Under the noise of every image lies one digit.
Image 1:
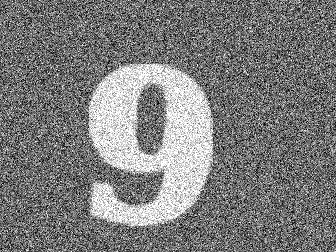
9
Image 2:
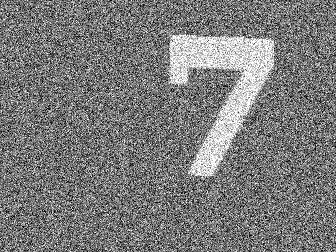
7
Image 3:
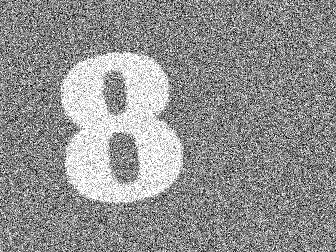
8
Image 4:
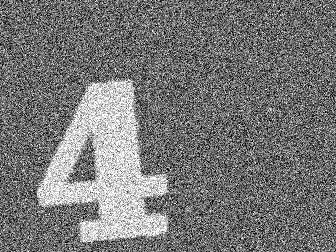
4
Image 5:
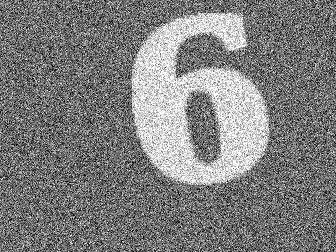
6
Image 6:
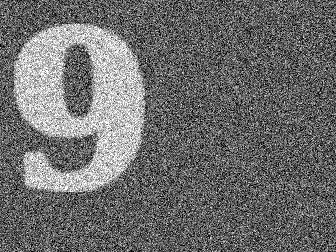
9
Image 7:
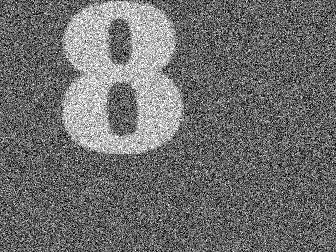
8
